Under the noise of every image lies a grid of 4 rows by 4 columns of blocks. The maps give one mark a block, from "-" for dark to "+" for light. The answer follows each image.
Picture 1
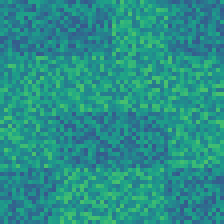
- - + -
+ + + +
+ - - +
- + + -
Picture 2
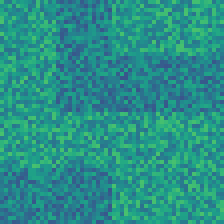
+ - + +
+ - - -
+ + + +
- - + +
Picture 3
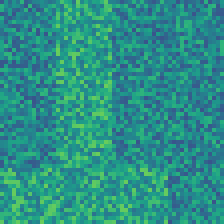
- + - -
- + - -
- + - -
+ + + -
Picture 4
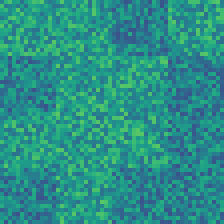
+ + - +
- + + -
+ + + -
- + - -
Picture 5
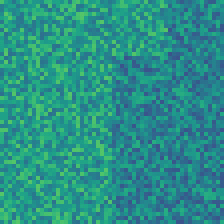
+ + + -
+ + - -
+ + - -
+ + - -
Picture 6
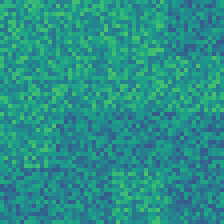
+ + + -
+ + + +
+ - - -
- - + -
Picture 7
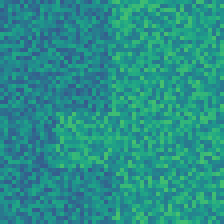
- - + +
- - + +
- + + +
- - + +
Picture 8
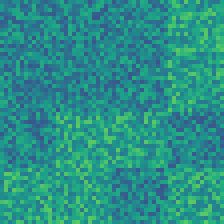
- - - +
- - - +
- + + -
+ + - +
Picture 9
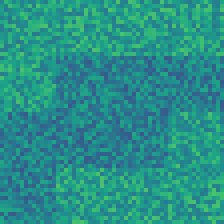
+ + + +
+ - - -
- - - +
- + + +
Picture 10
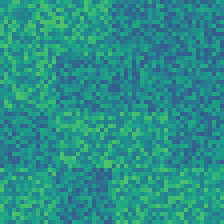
+ + - -
+ - - -
- + + -
+ - + +
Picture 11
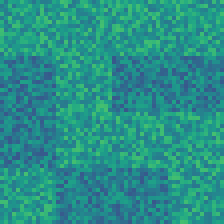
+ + + +
- + - -
- + + +
+ - - +
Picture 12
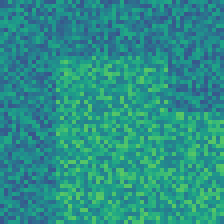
- - - -
- + + -
- + + +
- + + +
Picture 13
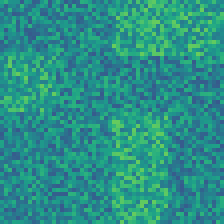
- - + +
+ - - -
- - + -
- - + -
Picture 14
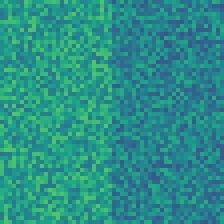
+ + - -
+ + - -
+ + - -
+ + - -
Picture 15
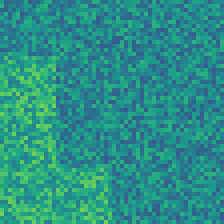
- - - -
+ - - -
+ - - -
+ + - -
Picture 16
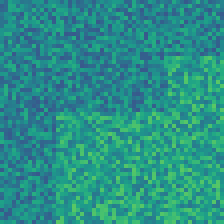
- - - -
- - - +
- + + +
- + + +
